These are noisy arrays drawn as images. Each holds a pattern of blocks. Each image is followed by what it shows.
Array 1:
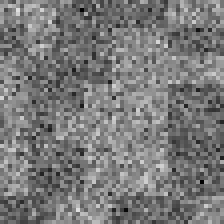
no symmetry
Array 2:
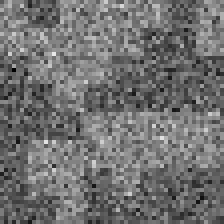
no symmetry
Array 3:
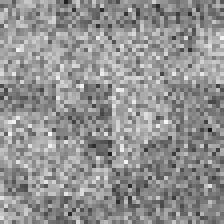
no symmetry
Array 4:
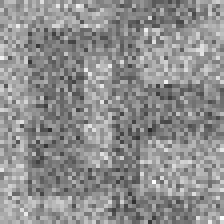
top and bottom mirror each other
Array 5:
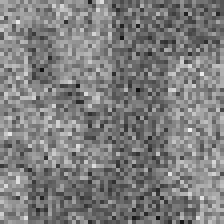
no symmetry
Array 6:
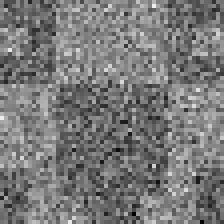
left and right mirror each other
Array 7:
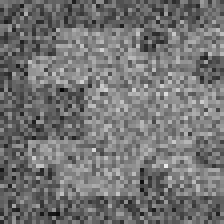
top and bottom mirror each other
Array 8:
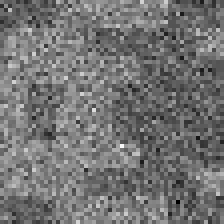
top and bottom mirror each other
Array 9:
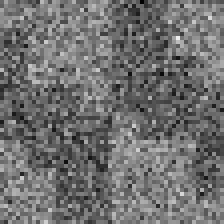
the same after a half turn
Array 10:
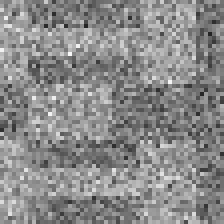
top and bottom mirror each other
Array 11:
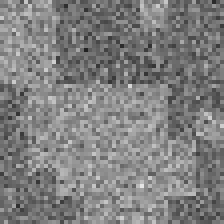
no symmetry
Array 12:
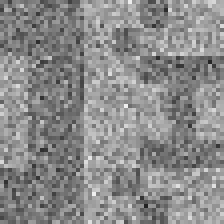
top and bottom mirror each other
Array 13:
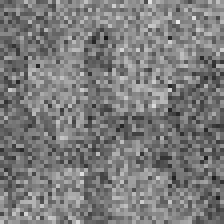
no symmetry
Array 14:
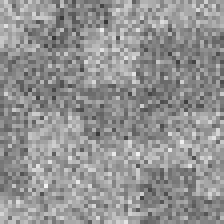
no symmetry
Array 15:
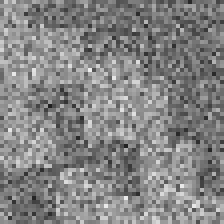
mirrored about the diagonal from the bottom left
